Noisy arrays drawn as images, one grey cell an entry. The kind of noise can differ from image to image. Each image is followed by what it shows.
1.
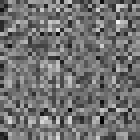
low rank plus noise
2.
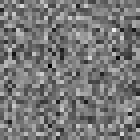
low rank plus noise
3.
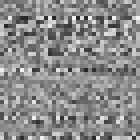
rows of uneven size
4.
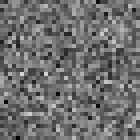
independent entries
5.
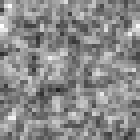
blotchy
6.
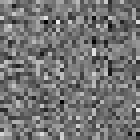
low rank plus noise
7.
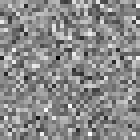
independent entries
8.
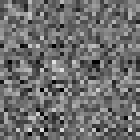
low rank plus noise
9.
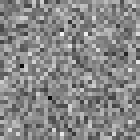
independent entries
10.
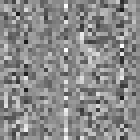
columns of uneven size
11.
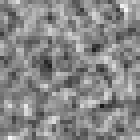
blotchy
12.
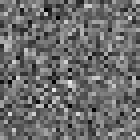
independent entries
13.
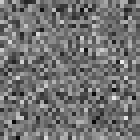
low rank plus noise
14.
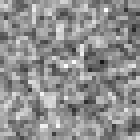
blotchy
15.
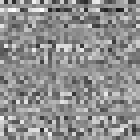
rows of uneven size
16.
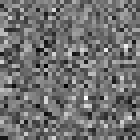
low rank plus noise
